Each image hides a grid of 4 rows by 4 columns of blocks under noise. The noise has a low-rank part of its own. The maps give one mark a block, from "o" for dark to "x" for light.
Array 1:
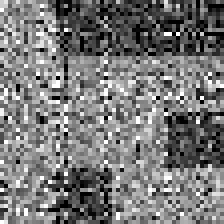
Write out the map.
x o o o
x x x x
x x x o
x o x x
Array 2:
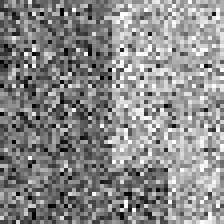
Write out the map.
o o x x
o o x x
o o x x
o o o x
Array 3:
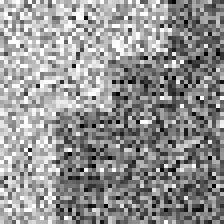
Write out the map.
x x x o
x x o o
x o o o
x o o o
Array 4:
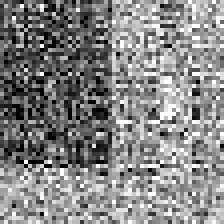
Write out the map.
o o x x
o o x x
o o x x
x x x x
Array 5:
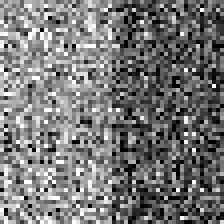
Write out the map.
x x o o
x x o o
x x o o
x x o o
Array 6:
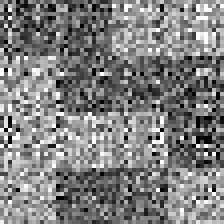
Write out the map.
o o x x
x o o o
x x x o
x o o x
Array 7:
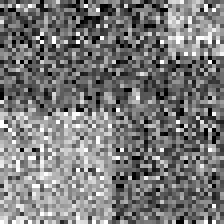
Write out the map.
o o o x
o o o o
x x o o
x x o o
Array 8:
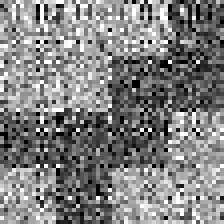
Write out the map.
x x x o
x x o o
o o o x
x o x x
